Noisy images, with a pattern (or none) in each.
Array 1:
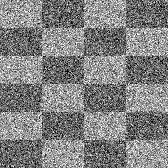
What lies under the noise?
a checkerboard
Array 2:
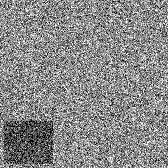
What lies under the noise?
one block
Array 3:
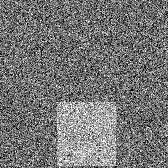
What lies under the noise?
one block
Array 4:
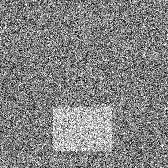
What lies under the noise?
one block
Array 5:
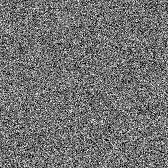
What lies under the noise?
only noise
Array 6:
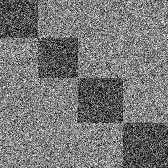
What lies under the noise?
blocks along the diagonal
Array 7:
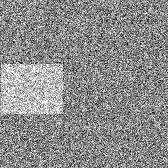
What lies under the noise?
one block
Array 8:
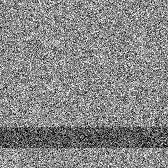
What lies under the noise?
one band of rows
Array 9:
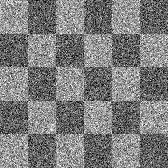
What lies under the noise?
a checkerboard
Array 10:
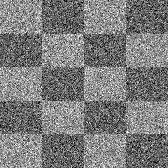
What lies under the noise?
a checkerboard
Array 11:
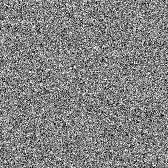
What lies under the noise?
only noise
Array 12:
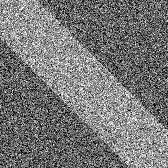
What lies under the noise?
a diagonal band
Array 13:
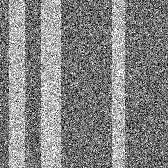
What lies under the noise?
bands of columns
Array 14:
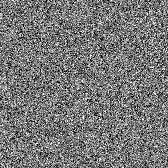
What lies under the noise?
only noise
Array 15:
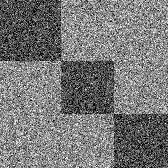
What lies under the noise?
blocks along the diagonal
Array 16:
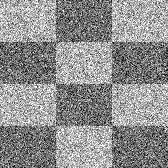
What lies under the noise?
a checkerboard
